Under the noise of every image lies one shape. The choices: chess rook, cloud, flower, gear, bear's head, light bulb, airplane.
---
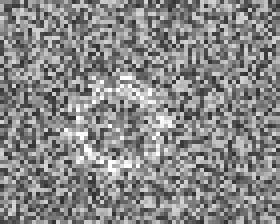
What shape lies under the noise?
gear
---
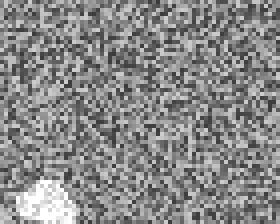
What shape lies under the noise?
cloud
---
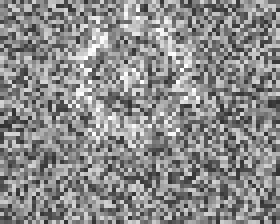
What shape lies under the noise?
gear
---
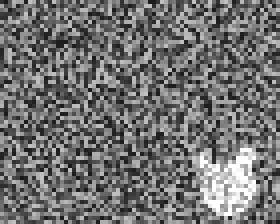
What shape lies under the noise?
bear's head
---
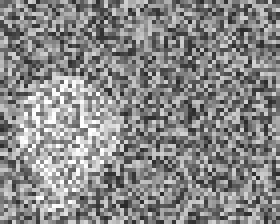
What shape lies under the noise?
light bulb
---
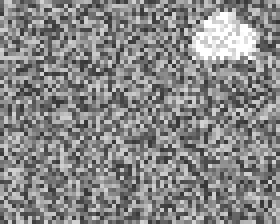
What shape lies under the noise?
cloud
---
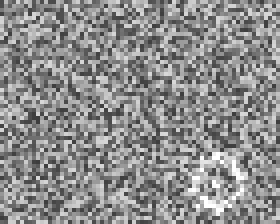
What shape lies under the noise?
gear
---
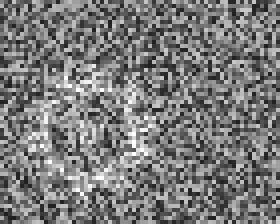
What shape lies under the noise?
gear
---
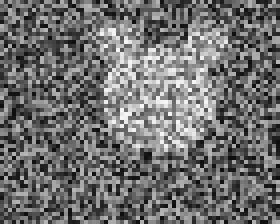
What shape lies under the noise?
bear's head
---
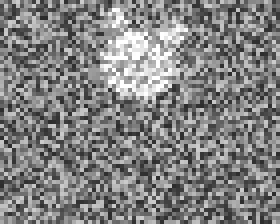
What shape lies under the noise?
bear's head
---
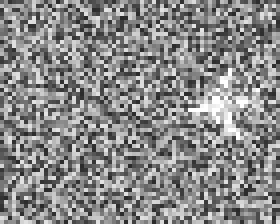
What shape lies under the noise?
airplane
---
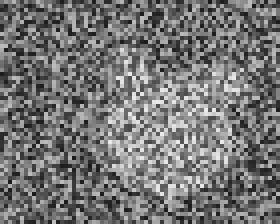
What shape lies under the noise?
bear's head
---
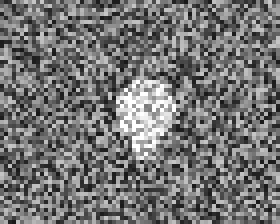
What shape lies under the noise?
light bulb
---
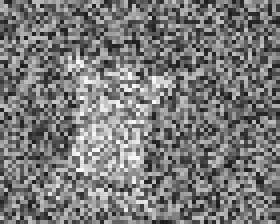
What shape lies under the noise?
chess rook
